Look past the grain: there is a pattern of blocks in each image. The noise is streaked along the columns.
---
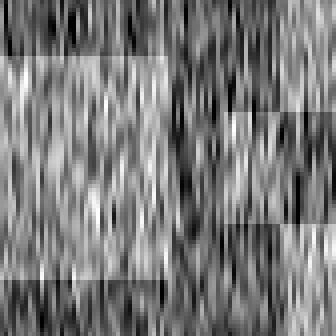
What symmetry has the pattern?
top and bottom mirror each other
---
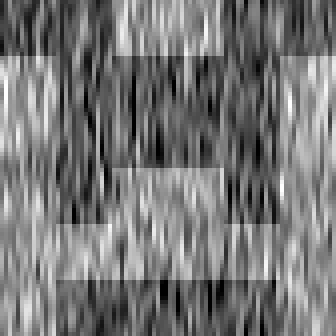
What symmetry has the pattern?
left and right mirror each other
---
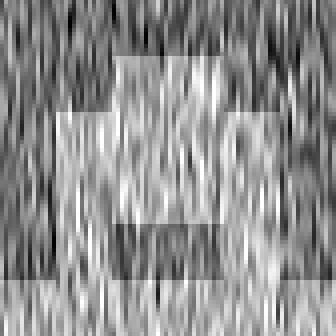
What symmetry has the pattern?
left and right mirror each other
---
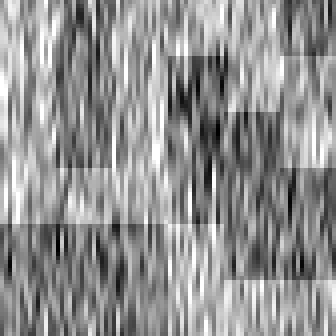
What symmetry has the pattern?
no symmetry
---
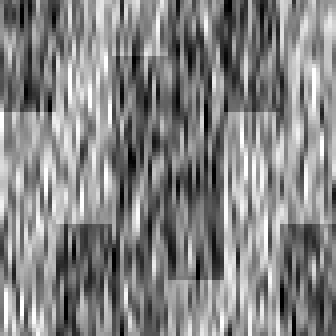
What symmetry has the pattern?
the same after a half turn
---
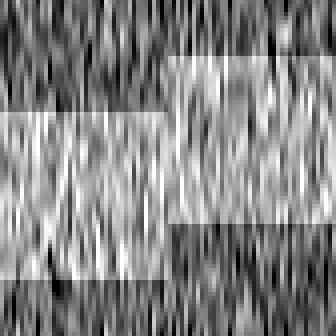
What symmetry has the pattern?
the same after a half turn
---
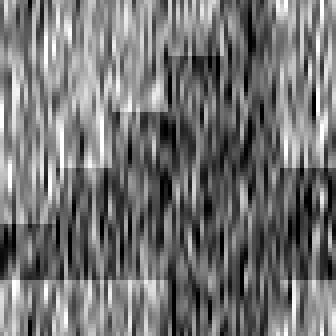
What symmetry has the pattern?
mirrored about the diagonal from the top left
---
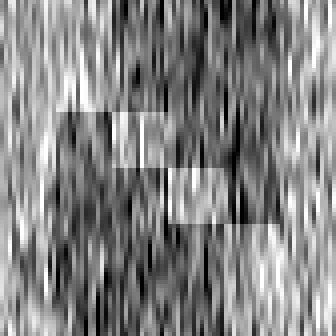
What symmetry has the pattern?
the same after a half turn
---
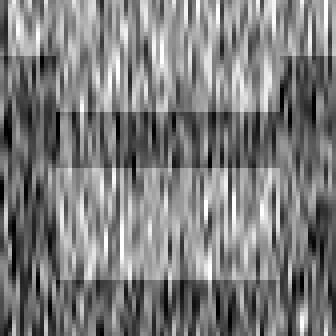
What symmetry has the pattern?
left and right mirror each other
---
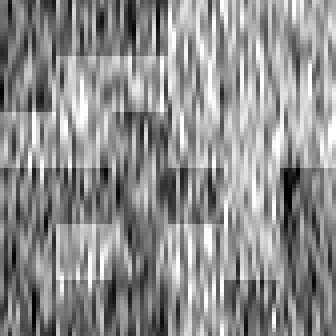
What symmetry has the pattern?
mirrored about the diagonal from the bottom left
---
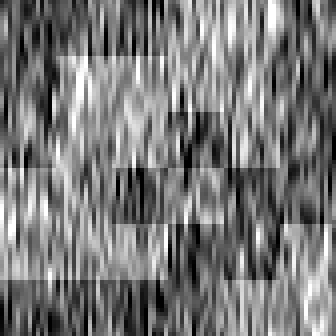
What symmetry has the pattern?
mirrored about the diagonal from the top left
